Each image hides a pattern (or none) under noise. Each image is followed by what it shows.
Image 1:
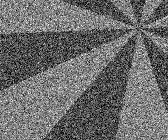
spokes from one point
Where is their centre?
top right
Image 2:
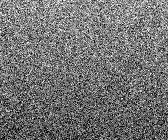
a smooth slope
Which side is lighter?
top
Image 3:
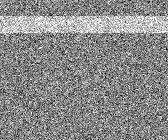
one horizontal stripe
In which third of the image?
top
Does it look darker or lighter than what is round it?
lighter
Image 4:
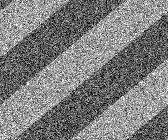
diagonal stripes
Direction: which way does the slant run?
bottom left to top right
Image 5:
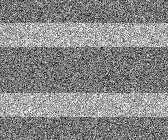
horizontal stripes
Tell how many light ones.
2
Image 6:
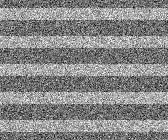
horizontal stripes
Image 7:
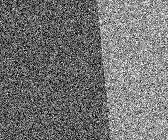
a sharp edge
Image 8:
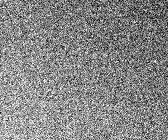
a smooth slope
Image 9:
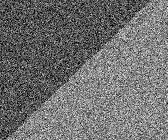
a sharp edge
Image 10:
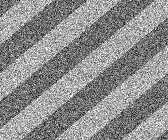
diagonal stripes
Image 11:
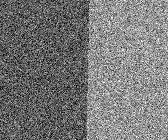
a sharp edge
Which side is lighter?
right
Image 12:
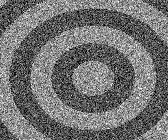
rings round one point
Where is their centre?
centre
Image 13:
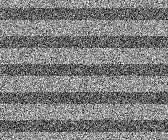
horizontal stripes
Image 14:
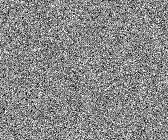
only noise
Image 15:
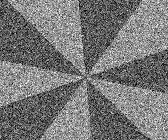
spokes from one point
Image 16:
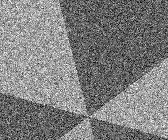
spokes from one point
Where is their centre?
bottom middle
